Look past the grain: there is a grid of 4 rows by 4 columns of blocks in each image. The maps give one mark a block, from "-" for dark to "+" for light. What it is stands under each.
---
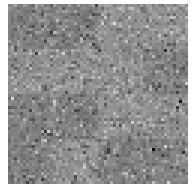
- - + +
+ + + -
- - + +
- + - -
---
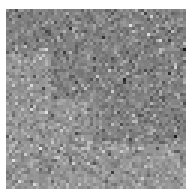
- - - -
+ - - -
+ + - -
+ + + +
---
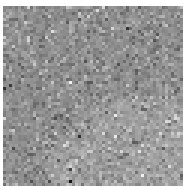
- - - -
- - - -
- - + +
- + + +
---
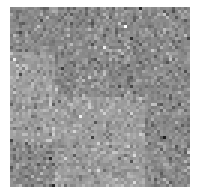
- - - -
+ - - -
+ + + -
- + + -
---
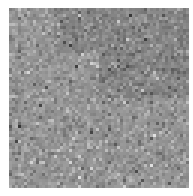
+ - - -
+ + - -
+ + + +
+ + + +
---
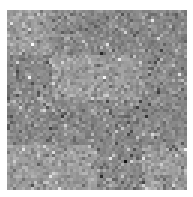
+ - - -
- + + -
- - - -
+ + - +
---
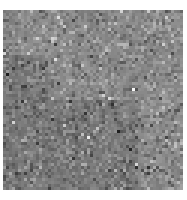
+ + + +
- + + +
- - - +
- - - +
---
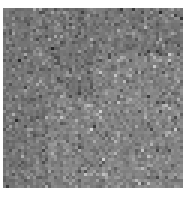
- - - -
- - + +
- + + +
- + + +
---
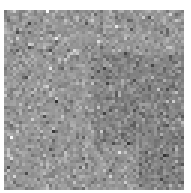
+ + + +
+ + - -
+ + - -
+ + + -
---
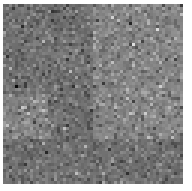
- - + +
- - + +
+ - + +
- - - -
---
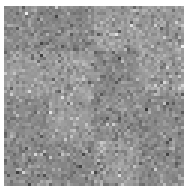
- - + +
+ + - +
- + - -
- - + -
